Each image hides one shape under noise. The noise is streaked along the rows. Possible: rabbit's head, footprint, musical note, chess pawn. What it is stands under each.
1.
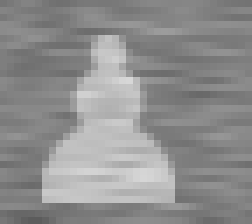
chess pawn
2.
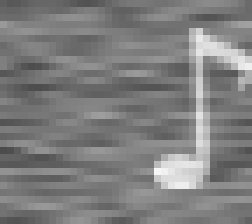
musical note
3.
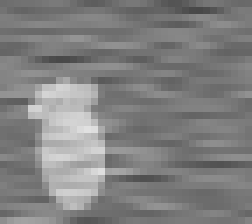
footprint
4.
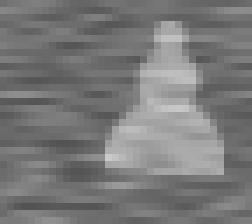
chess pawn
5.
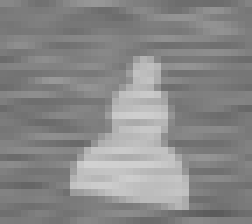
chess pawn
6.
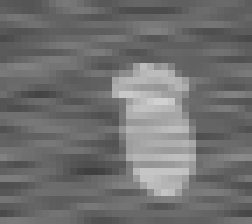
footprint
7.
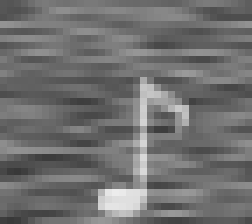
musical note
